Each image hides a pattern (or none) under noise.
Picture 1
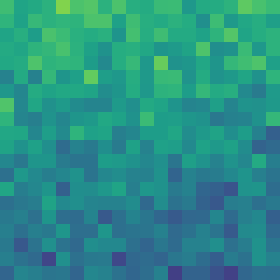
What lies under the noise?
a smooth slope
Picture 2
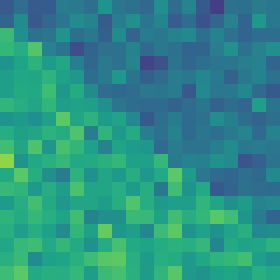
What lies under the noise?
a sharp edge
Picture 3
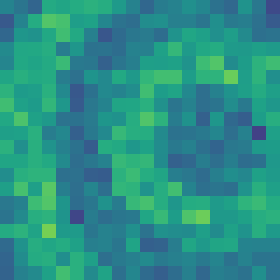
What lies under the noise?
rings round one point
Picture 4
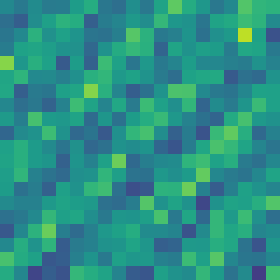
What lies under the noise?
diagonal stripes
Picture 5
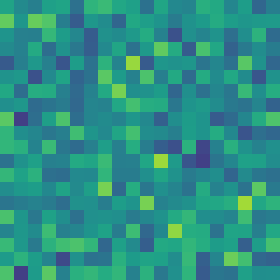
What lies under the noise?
only noise
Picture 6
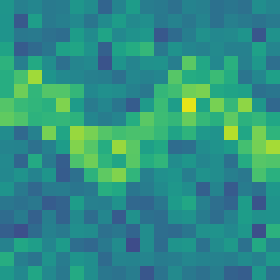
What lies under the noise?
a wavy band
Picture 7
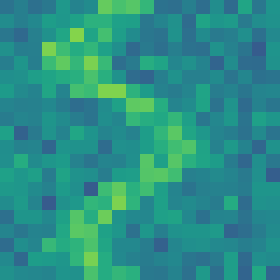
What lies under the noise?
a wavy band
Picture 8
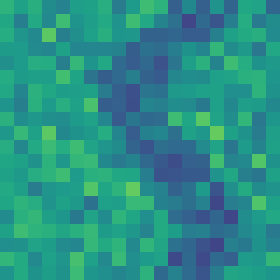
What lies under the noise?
a wavy band
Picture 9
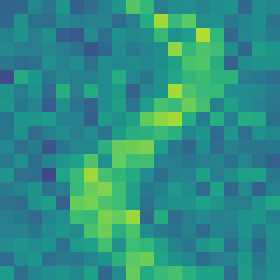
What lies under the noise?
a wavy band
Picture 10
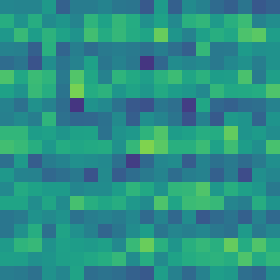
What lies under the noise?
horizontal stripes
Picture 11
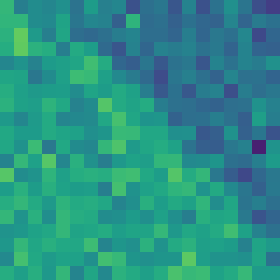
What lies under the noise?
a sharp edge
